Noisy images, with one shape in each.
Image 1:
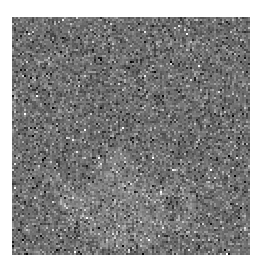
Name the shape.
teapot
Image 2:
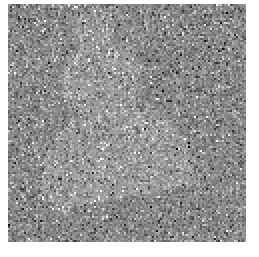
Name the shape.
chess pawn
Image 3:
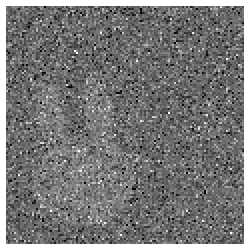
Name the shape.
rabbit's head
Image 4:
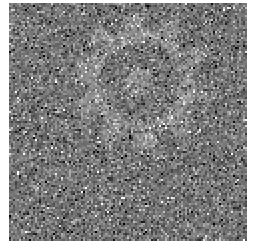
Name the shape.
gear
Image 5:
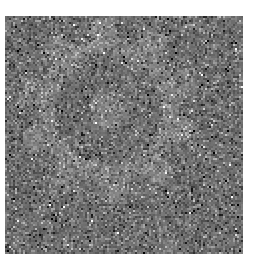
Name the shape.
gear
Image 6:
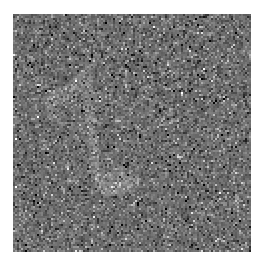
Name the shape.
musical note
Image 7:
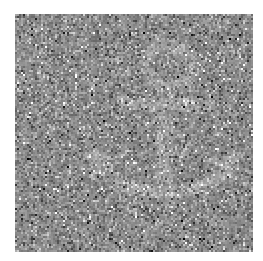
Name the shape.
anchor
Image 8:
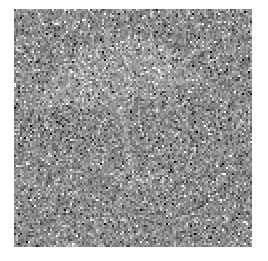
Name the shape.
umbrella
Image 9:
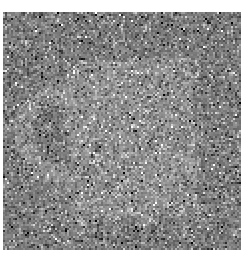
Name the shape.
cup
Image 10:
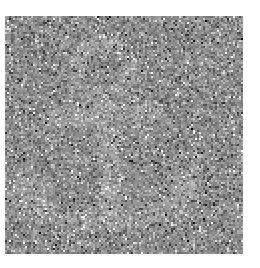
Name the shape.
anchor
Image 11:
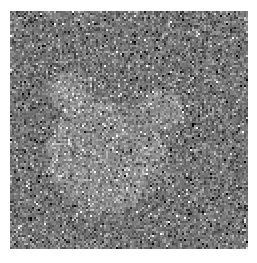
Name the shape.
bear's head
